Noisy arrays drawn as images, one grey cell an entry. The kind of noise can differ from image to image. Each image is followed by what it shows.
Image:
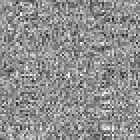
low rank plus noise
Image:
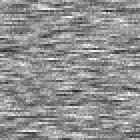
streaked along the rows
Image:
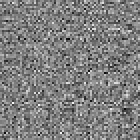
low rank plus noise
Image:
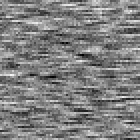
streaked along the rows
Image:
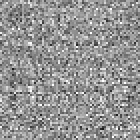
low rank plus noise
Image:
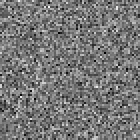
independent entries
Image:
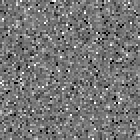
heavy tails
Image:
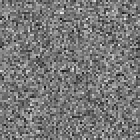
independent entries
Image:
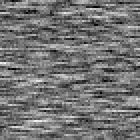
streaked along the rows
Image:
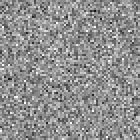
independent entries
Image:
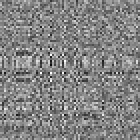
low rank plus noise
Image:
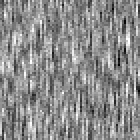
streaked along the columns
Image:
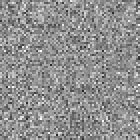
low rank plus noise
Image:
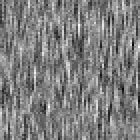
streaked along the columns
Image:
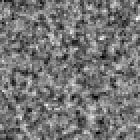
blotchy
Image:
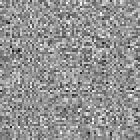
low rank plus noise
